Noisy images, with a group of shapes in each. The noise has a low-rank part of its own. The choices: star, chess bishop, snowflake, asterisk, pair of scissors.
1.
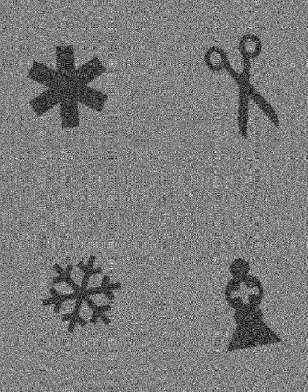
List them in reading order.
top left: asterisk; top right: pair of scissors; bottom left: snowflake; bottom right: chess bishop
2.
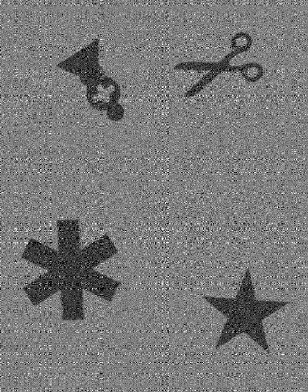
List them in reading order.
top left: chess bishop; top right: pair of scissors; bottom left: asterisk; bottom right: star
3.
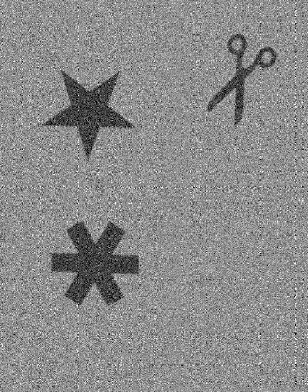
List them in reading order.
top left: star; top right: pair of scissors; bottom left: asterisk
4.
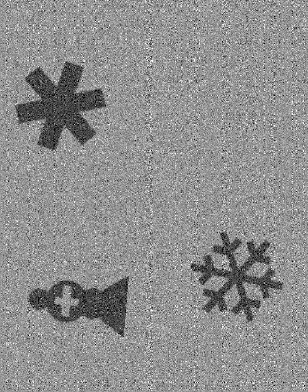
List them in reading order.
top left: asterisk; bottom left: chess bishop; bottom right: snowflake
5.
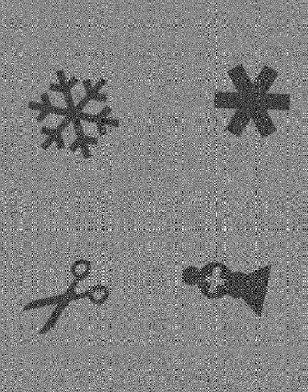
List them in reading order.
top left: snowflake; top right: asterisk; bottom left: pair of scissors; bottom right: chess bishop
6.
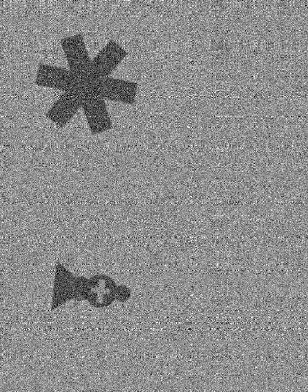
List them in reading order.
top left: asterisk; bottom left: chess bishop
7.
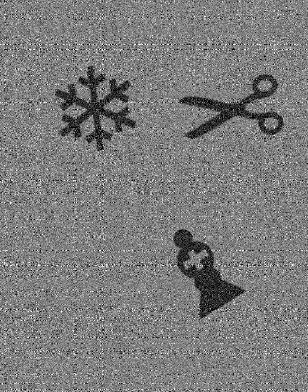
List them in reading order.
top left: snowflake; top right: pair of scissors; bottom right: chess bishop
